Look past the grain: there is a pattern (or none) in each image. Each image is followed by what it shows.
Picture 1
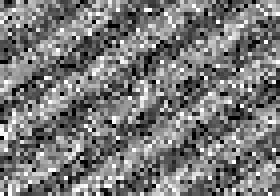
diagonal stripes
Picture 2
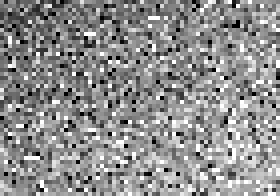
a smooth slope
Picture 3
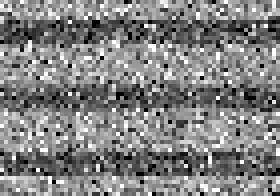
horizontal stripes
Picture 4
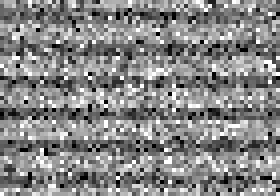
horizontal stripes
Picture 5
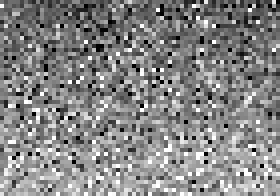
a smooth slope
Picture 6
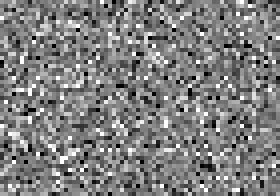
only noise
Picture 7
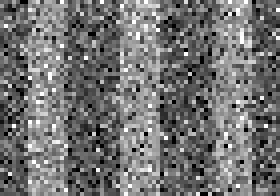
vertical stripes
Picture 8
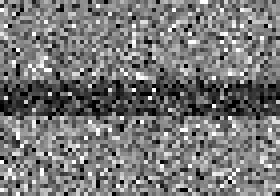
one horizontal stripe
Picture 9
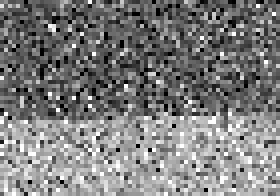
a sharp edge
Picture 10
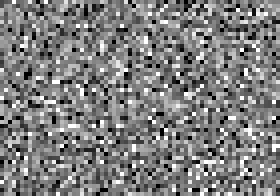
only noise
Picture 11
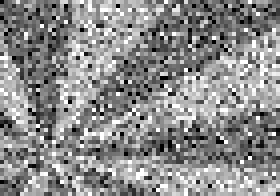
spokes from one point
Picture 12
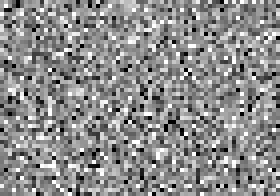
only noise
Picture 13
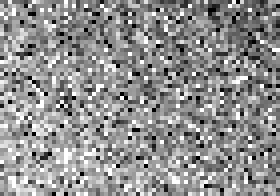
a smooth slope
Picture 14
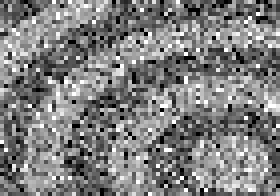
rings round one point
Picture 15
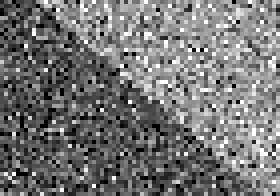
a sharp edge
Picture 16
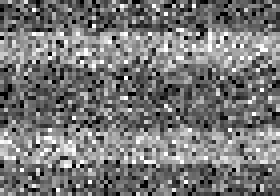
horizontal stripes
